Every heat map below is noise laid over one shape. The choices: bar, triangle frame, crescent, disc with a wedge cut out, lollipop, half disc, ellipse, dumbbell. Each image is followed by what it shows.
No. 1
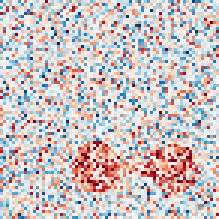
dumbbell
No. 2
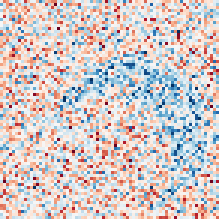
crescent
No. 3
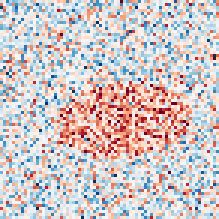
ellipse
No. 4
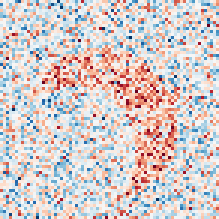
crescent
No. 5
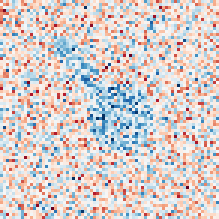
lollipop
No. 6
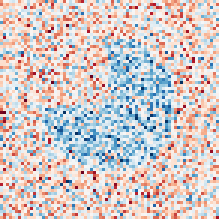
disc with a wedge cut out
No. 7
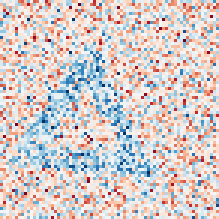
triangle frame
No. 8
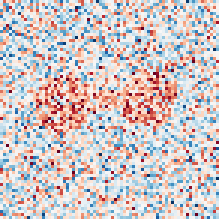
dumbbell
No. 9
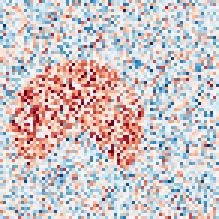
disc with a wedge cut out
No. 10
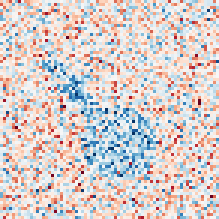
lollipop
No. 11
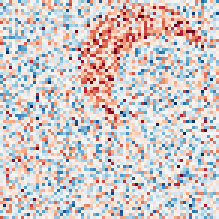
crescent
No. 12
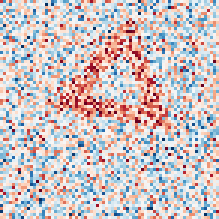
triangle frame
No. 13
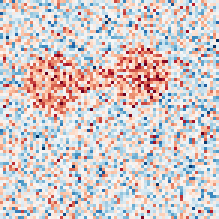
dumbbell
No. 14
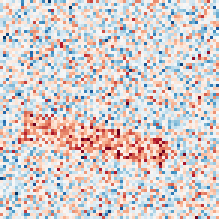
bar
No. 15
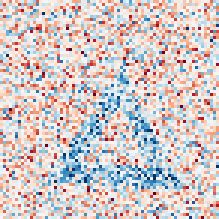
triangle frame
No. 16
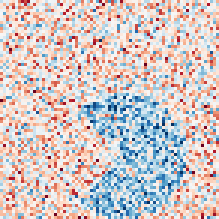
disc with a wedge cut out
